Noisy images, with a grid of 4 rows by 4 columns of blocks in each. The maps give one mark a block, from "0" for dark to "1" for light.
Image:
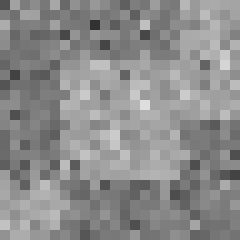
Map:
0 0 0 1
0 1 1 1
0 1 1 0
1 0 0 0
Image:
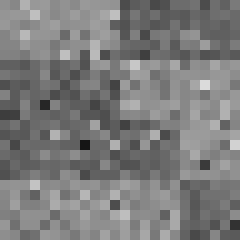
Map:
1 1 0 0
0 0 1 1
0 0 0 1
1 1 1 0
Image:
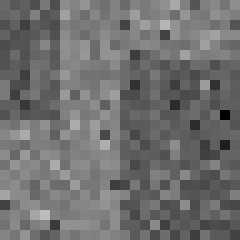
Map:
0 1 1 1
0 1 0 0
1 1 0 0
1 1 0 0
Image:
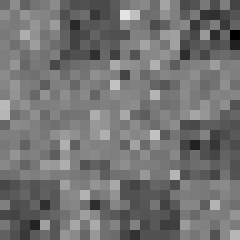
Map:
1 0 1 0
1 1 1 1
1 1 1 0
0 1 0 1
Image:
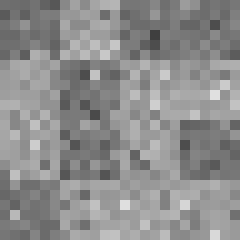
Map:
0 1 0 0
1 0 1 1
1 0 1 0
0 1 1 1
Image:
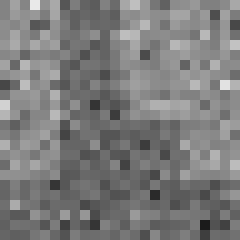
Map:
1 0 1 1
1 0 1 1
1 0 0 1
0 0 0 0
